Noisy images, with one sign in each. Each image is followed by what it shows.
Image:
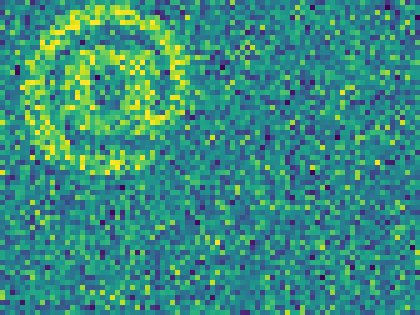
at sign
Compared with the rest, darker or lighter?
lighter
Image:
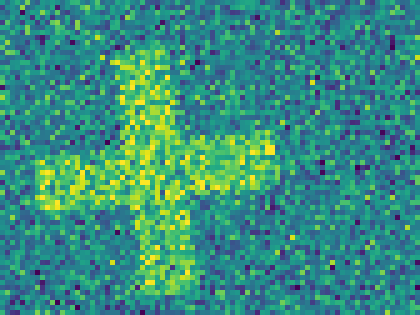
plus sign
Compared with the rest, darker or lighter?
lighter
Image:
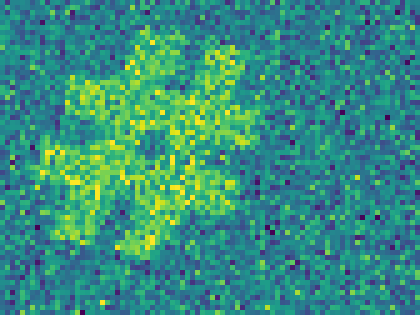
hash sign
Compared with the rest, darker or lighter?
lighter
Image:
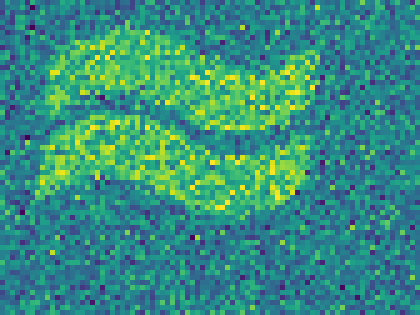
approximately sign
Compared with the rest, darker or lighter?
lighter
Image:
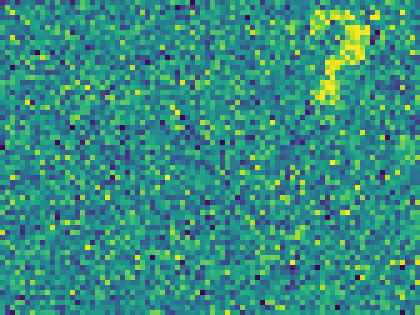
question mark
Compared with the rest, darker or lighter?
lighter
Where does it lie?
top right
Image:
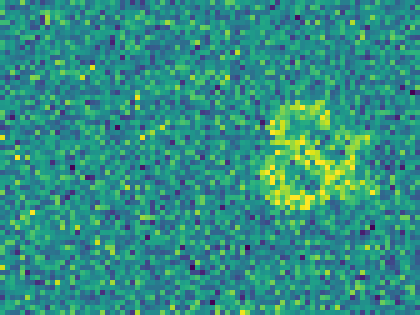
ampersand
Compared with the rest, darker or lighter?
lighter
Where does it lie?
middle right
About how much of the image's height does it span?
a third
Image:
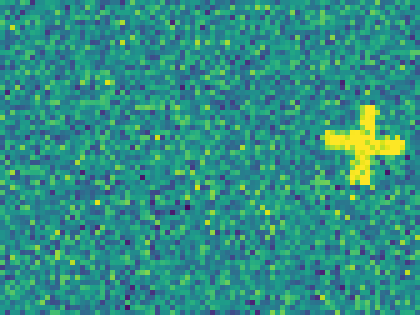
plus sign
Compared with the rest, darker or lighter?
lighter
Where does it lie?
middle right
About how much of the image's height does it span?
a quarter
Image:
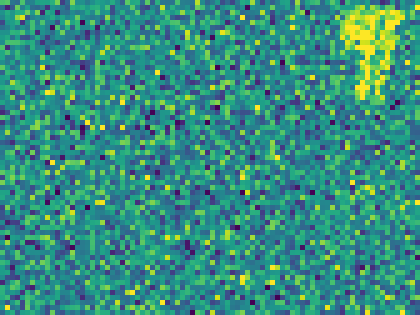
pilcrow
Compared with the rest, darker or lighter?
lighter
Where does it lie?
top right
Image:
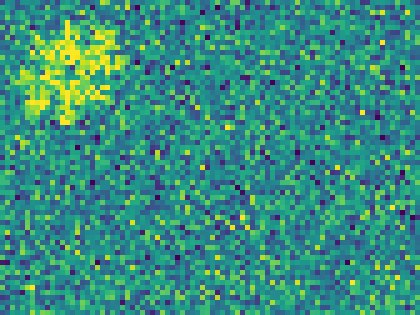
hash sign
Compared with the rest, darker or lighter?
lighter
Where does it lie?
top left
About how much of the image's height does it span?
a third
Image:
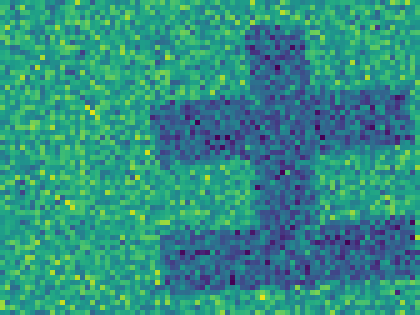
plus-minus sign
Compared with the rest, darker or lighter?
darker
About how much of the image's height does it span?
nearly all
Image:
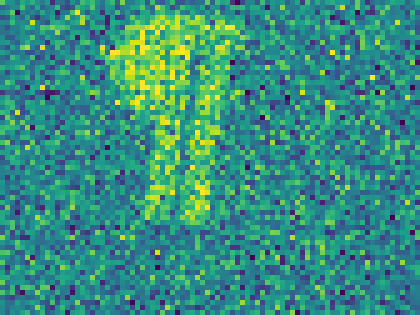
pilcrow
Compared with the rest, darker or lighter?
lighter
